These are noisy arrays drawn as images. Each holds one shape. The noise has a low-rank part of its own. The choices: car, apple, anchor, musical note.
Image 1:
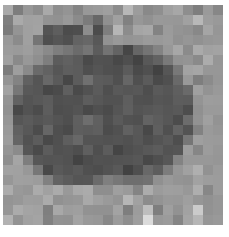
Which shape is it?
apple
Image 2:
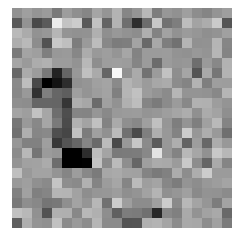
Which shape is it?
musical note
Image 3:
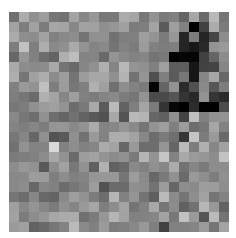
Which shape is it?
anchor
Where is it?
top right
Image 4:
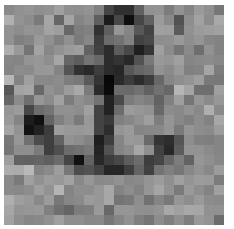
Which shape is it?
anchor
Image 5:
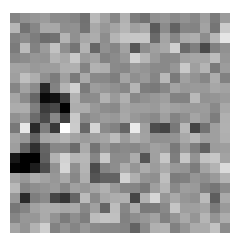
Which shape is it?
musical note
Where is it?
middle left
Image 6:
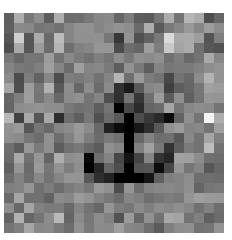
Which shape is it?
anchor
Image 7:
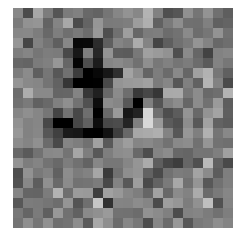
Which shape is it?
anchor
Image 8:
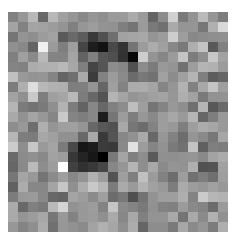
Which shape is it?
musical note
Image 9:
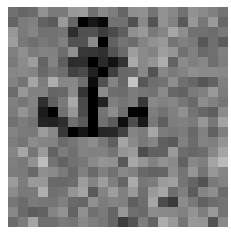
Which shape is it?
anchor
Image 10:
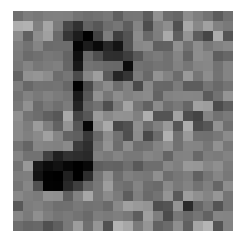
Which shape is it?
musical note
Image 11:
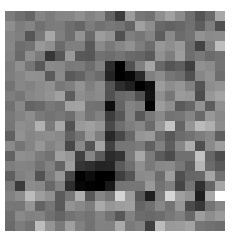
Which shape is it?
musical note
